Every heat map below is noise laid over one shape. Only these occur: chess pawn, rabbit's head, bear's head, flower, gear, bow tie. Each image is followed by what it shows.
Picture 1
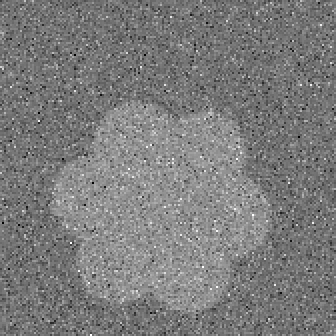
light flower
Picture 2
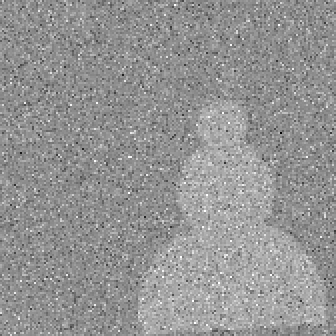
light chess pawn
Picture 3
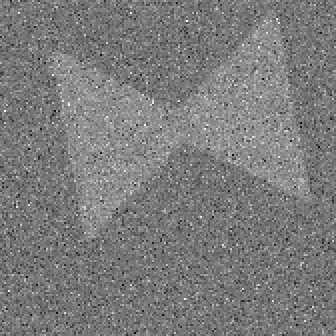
light bow tie
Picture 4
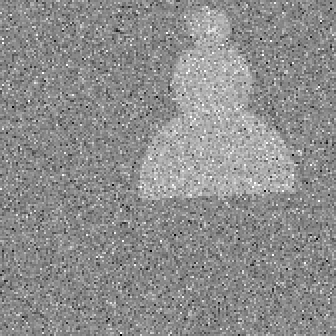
light chess pawn
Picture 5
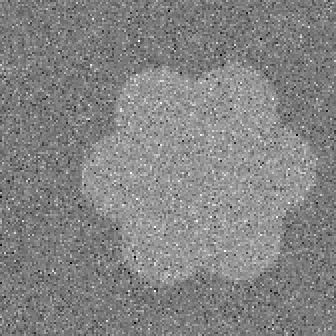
light flower
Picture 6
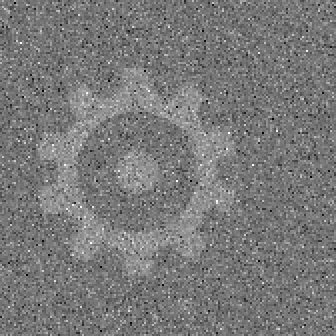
light gear
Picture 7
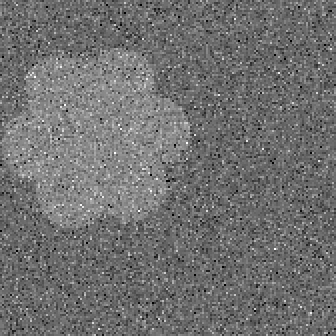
light flower
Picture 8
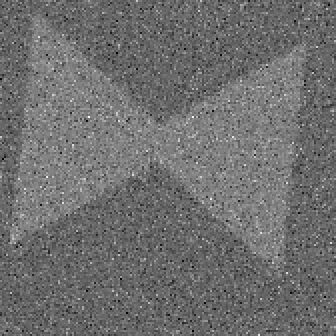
light bow tie
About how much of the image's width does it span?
nearly all
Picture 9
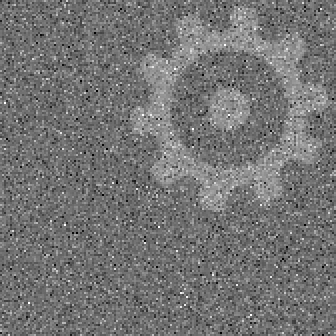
light gear
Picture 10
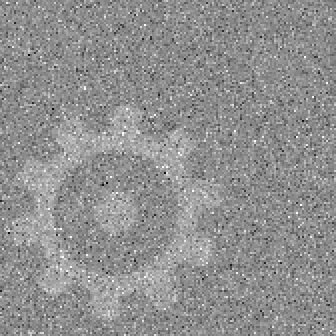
light gear
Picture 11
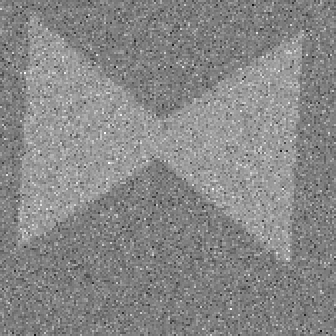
light bow tie
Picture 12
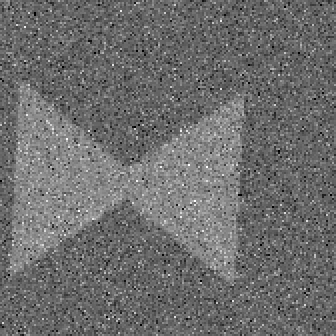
light bow tie
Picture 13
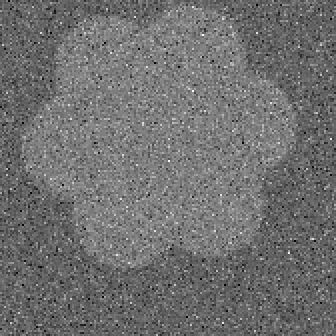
light flower
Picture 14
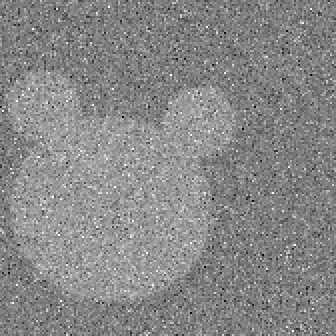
light bear's head
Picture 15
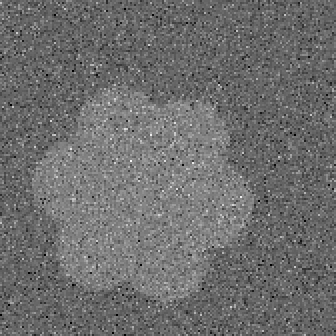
light flower
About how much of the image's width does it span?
two thirds
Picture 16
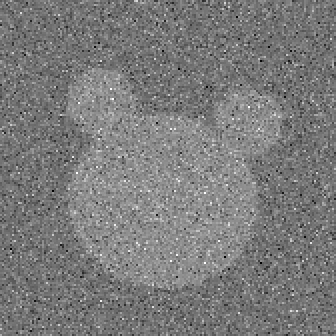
light bear's head
